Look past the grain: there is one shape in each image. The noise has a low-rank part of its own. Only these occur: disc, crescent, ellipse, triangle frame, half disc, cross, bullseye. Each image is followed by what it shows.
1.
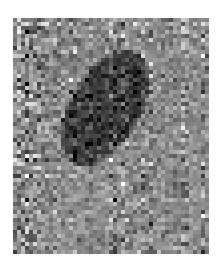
ellipse
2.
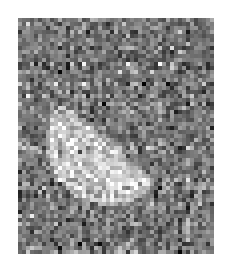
half disc
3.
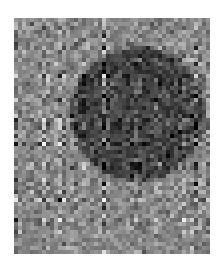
disc
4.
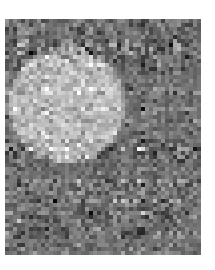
disc
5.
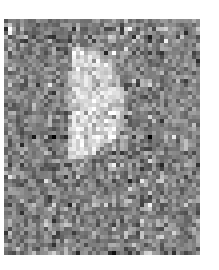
half disc
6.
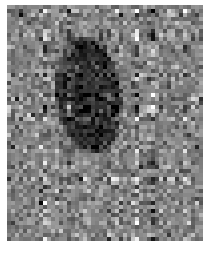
ellipse
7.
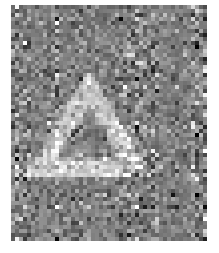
triangle frame
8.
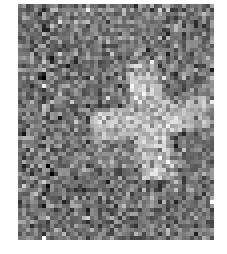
cross
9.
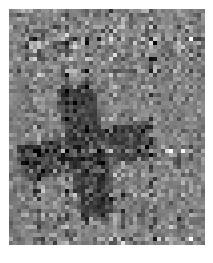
cross
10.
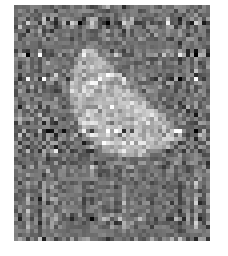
half disc
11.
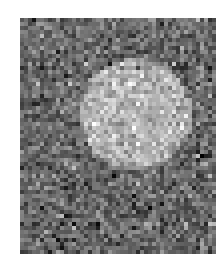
disc
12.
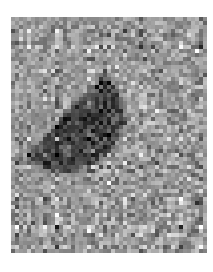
half disc
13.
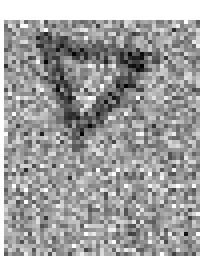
triangle frame
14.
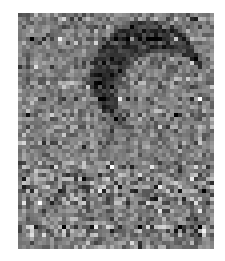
crescent
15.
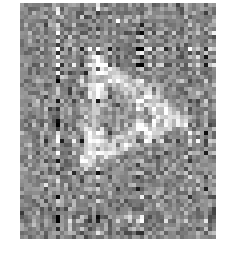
triangle frame
